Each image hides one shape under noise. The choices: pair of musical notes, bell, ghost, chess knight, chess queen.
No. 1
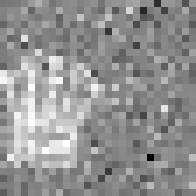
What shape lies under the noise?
chess queen
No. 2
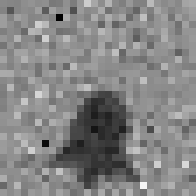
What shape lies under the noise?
bell
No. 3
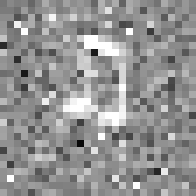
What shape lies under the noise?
pair of musical notes
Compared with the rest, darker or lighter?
lighter
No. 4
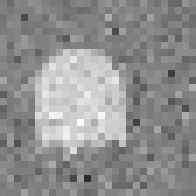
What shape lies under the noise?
ghost
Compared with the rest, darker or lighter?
lighter
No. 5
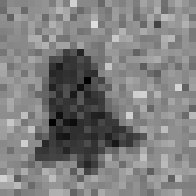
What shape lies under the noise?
bell
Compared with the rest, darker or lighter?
darker
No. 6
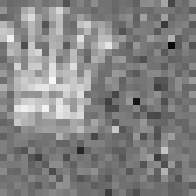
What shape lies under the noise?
chess queen
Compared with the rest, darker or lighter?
lighter
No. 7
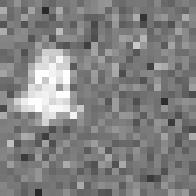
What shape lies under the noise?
bell
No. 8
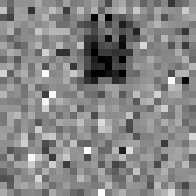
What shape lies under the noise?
chess queen
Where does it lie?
top middle
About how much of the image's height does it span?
a third
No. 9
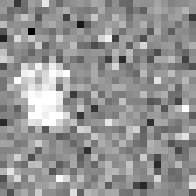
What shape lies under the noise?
chess queen
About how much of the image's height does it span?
a third
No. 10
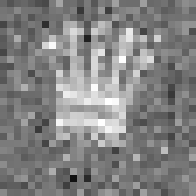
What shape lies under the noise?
chess queen
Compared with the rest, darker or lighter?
lighter
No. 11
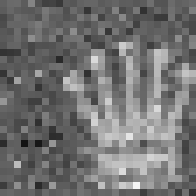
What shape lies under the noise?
chess queen
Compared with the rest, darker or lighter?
lighter
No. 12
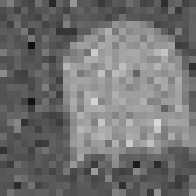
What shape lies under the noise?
ghost
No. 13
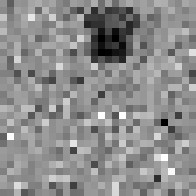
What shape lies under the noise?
chess queen
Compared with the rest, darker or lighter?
darker
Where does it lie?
top middle
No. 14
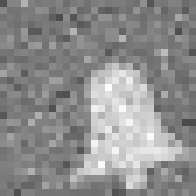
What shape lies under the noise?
bell
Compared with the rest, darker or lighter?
lighter
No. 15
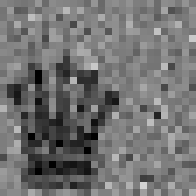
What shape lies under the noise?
chess queen
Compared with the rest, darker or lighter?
darker
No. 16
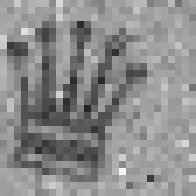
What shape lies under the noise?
chess queen
